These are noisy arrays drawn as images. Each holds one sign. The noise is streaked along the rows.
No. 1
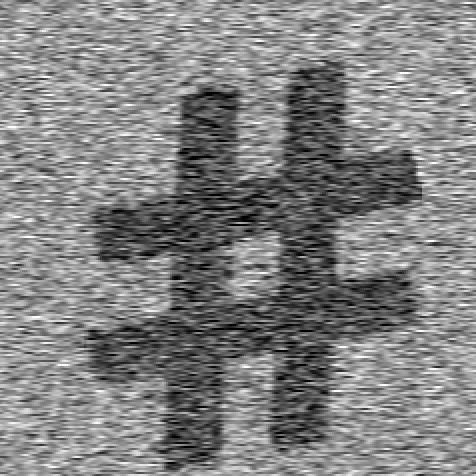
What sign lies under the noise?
hash sign
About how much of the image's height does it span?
nearly all
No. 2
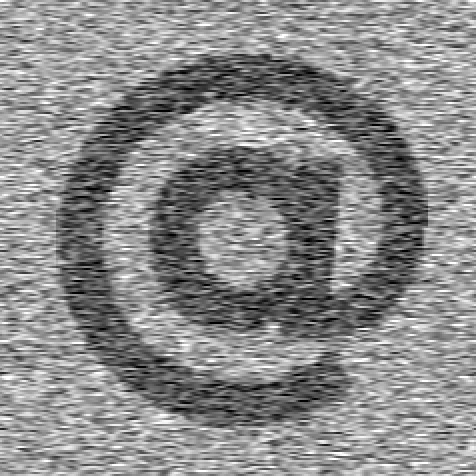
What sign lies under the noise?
at sign
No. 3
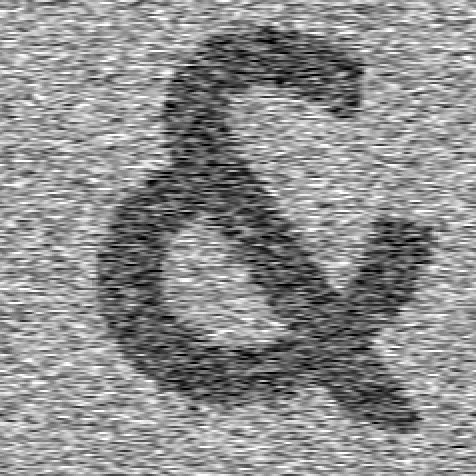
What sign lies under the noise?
ampersand
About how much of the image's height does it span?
nearly all
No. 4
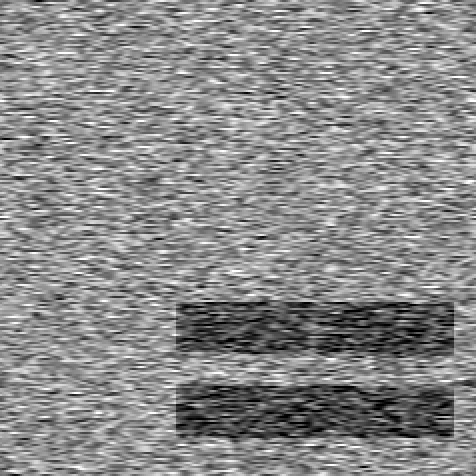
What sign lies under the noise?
equals sign
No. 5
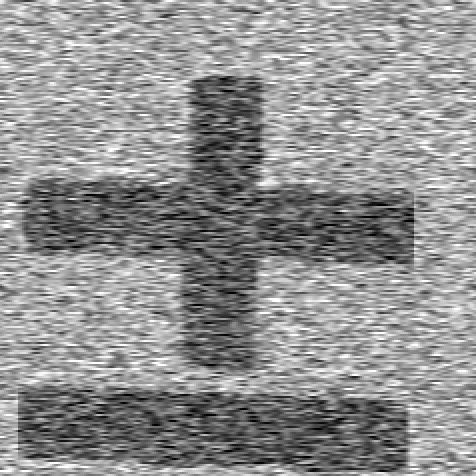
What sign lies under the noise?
plus-minus sign
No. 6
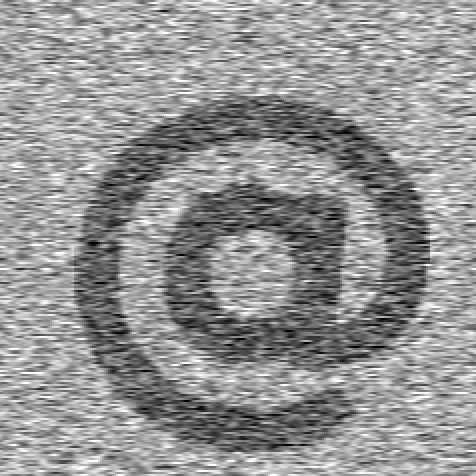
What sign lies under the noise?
at sign
